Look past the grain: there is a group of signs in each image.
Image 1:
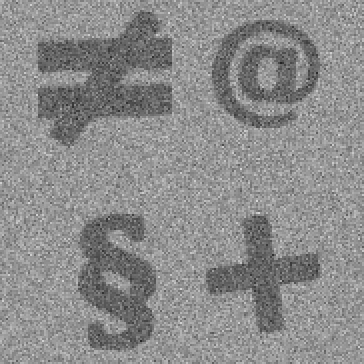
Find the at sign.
top right
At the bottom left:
section sign
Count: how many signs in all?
4
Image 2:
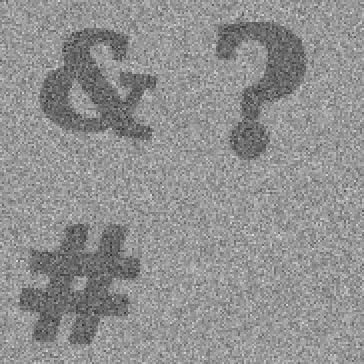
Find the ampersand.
top left
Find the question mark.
top right
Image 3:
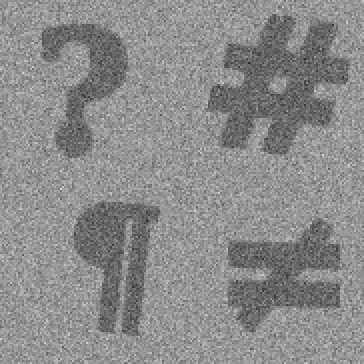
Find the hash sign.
top right
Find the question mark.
top left
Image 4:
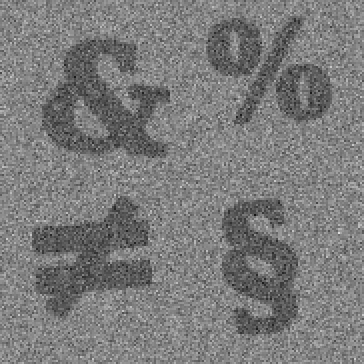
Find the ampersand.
top left
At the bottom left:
not-equal sign
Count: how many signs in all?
4
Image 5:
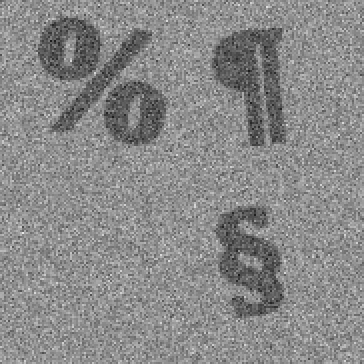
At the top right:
pilcrow
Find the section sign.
bottom right
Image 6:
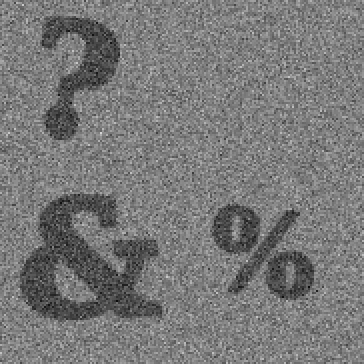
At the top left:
question mark
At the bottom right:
percent sign
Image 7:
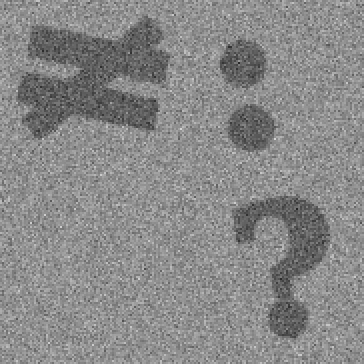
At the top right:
colon
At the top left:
not-equal sign
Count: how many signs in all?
3
